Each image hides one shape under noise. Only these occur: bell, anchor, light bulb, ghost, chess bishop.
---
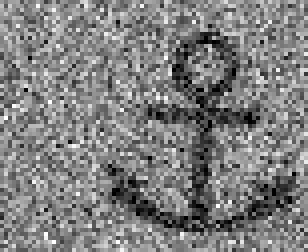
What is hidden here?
dark anchor
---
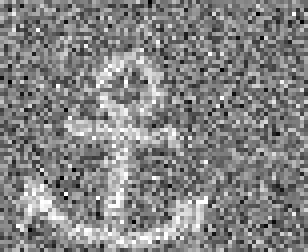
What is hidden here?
light anchor
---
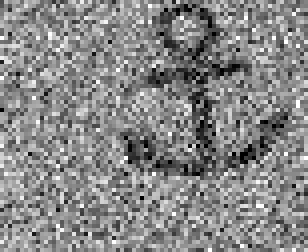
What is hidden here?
dark anchor
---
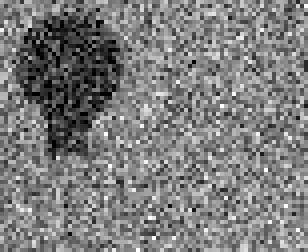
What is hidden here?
dark light bulb
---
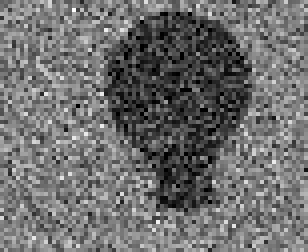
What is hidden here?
dark light bulb
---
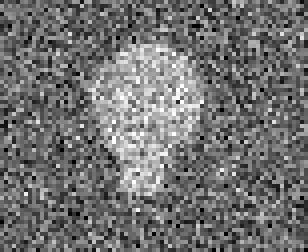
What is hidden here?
light light bulb
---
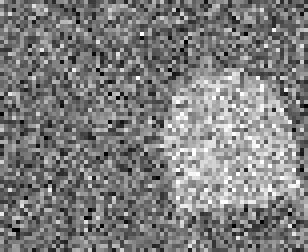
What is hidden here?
light ghost
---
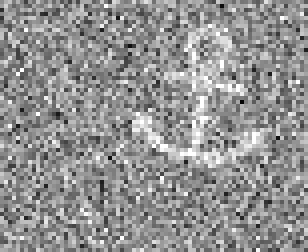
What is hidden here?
light anchor
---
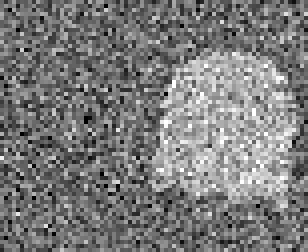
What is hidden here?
light ghost
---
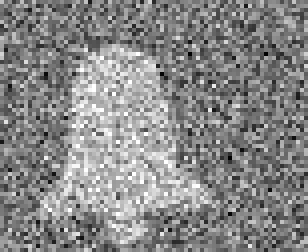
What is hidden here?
light bell
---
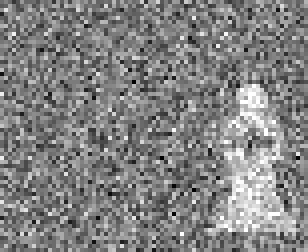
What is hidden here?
light chess bishop
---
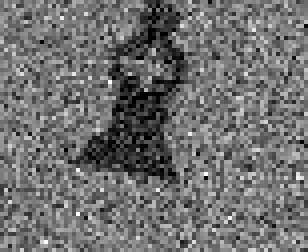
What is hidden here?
dark chess bishop
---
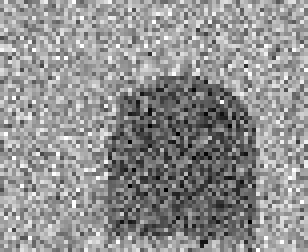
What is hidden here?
dark ghost
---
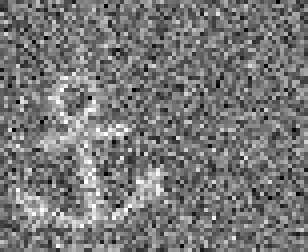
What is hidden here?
light anchor
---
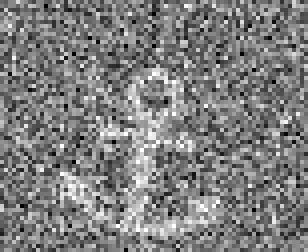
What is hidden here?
light anchor
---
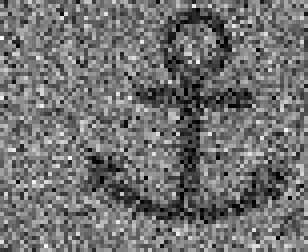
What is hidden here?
dark anchor
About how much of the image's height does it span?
nearly all
